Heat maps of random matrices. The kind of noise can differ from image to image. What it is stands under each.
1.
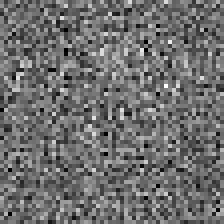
low rank plus noise
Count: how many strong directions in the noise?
five to eight
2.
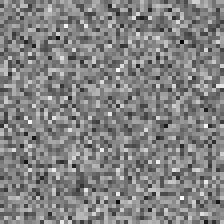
independent entries
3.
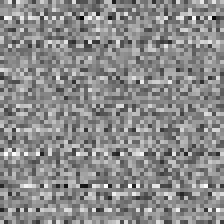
rows of uneven size
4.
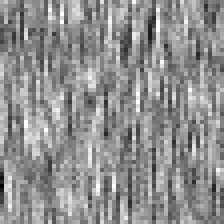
streaked along the columns
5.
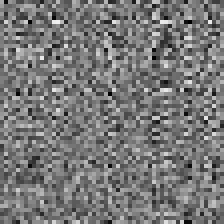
low rank plus noise
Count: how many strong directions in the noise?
two
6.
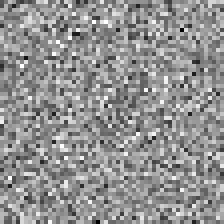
independent entries
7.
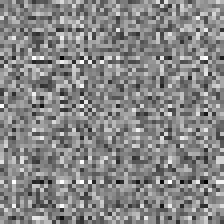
low rank plus noise
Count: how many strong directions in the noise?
one
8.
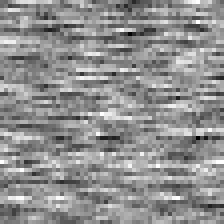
streaked along the rows
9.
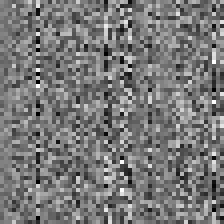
columns of uneven size
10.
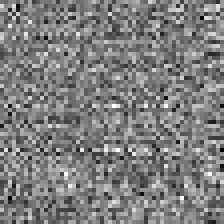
low rank plus noise
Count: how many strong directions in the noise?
three or four
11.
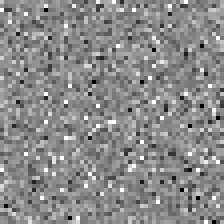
heavy tails
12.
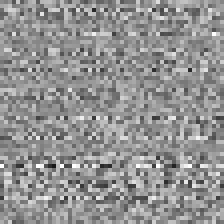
rows of uneven size
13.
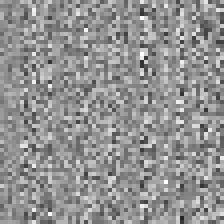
columns of uneven size
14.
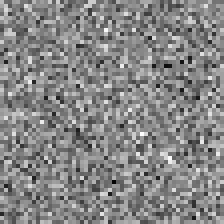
independent entries
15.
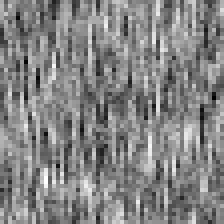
streaked along the columns
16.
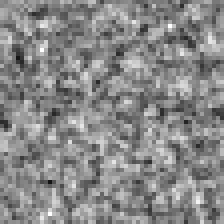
blotchy
